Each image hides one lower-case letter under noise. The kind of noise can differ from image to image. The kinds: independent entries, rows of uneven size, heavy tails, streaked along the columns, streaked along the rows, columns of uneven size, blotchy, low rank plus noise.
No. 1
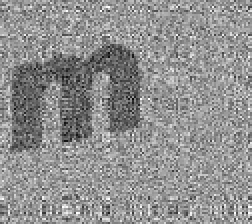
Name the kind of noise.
low rank plus noise
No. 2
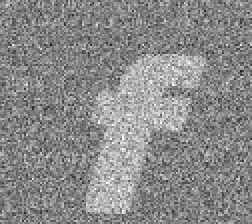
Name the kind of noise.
low rank plus noise
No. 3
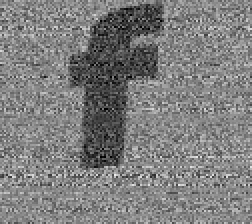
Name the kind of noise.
rows of uneven size
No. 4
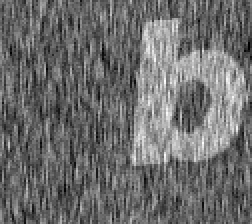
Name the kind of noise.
streaked along the columns
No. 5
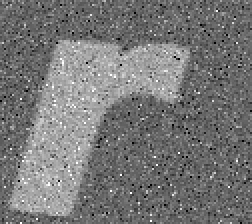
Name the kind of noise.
heavy tails
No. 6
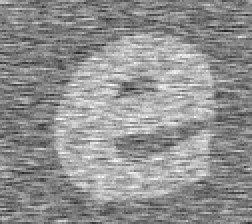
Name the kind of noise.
streaked along the rows
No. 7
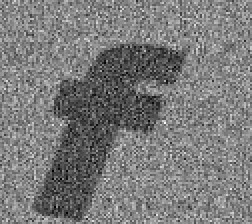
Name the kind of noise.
low rank plus noise
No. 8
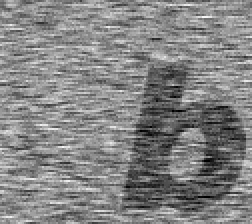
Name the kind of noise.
streaked along the rows
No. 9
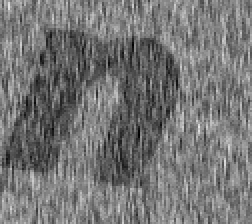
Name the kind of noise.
streaked along the columns
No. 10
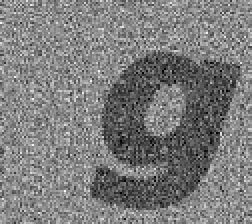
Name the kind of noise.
low rank plus noise
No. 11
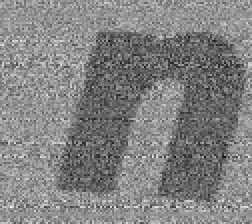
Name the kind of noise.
rows of uneven size
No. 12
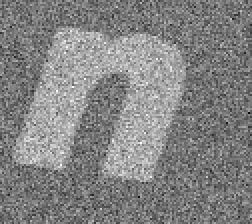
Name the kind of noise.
independent entries
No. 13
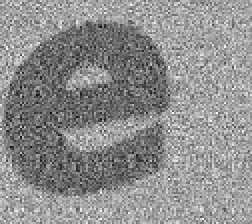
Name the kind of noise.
low rank plus noise
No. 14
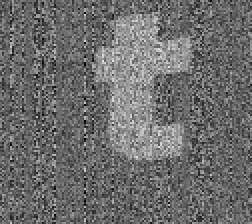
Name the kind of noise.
columns of uneven size
